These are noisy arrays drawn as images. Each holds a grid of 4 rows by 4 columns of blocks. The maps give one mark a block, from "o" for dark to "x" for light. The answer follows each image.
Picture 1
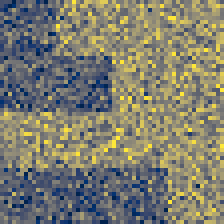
oxxx
ooxx
xxxx
ooox
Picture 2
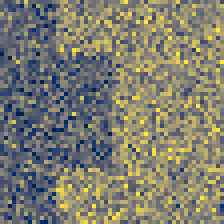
oxxx
ooxx
ooxx
oxxx
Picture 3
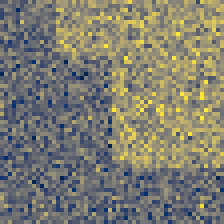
oxxx
ooxx
ooxx
oooo
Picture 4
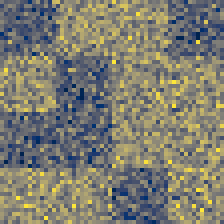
oxxo
xoxx
ooxx
xxox
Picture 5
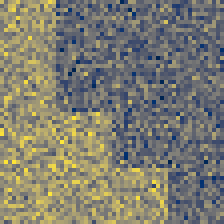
xooo
xooo
xxoo
xxxo
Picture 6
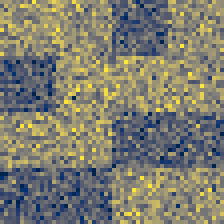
xxox
oxxx
xxoo
ooxx
